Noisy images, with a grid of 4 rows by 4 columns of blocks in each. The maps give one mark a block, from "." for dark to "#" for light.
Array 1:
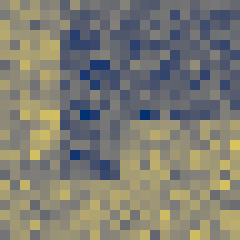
#...
#...
#.##
####
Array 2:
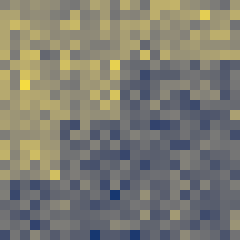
####
##..
#...
....
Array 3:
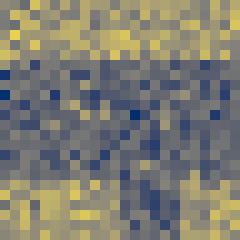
####
....
....
##.#
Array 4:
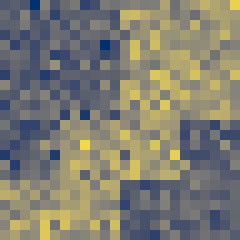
..##
..##
.##.
##..
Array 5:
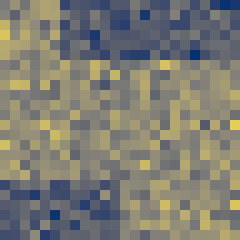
#...
####
####
..##
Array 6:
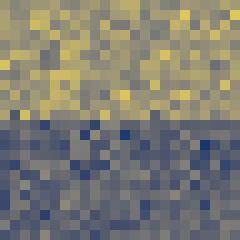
####
####
....
....
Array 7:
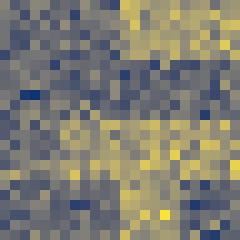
..##
....
.###
..#.
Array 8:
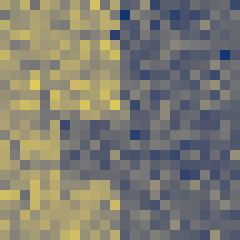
##..
##..
#...
##..
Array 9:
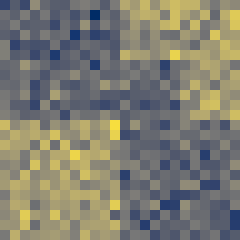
..##
...#
##..
##..
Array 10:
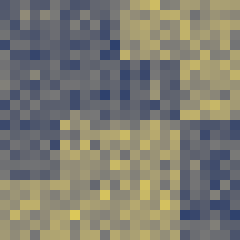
..##
...#
.##.
###.
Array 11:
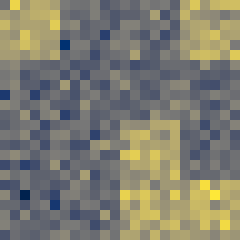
#..#
....
..#.
..##
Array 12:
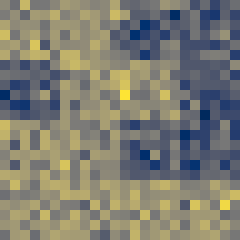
##..
.##.
##..
####
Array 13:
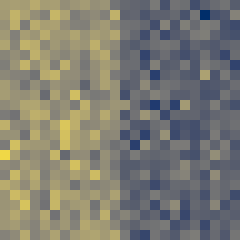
##..
##..
##..
##..
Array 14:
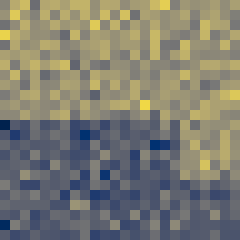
####
####
...#
....
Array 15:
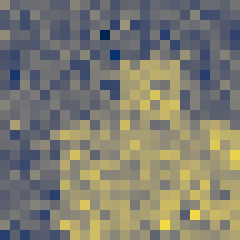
....
..#.
.###
.###
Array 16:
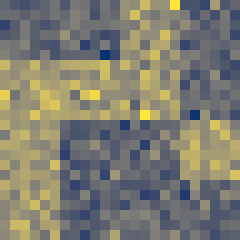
..#.
###.
#..#
#...
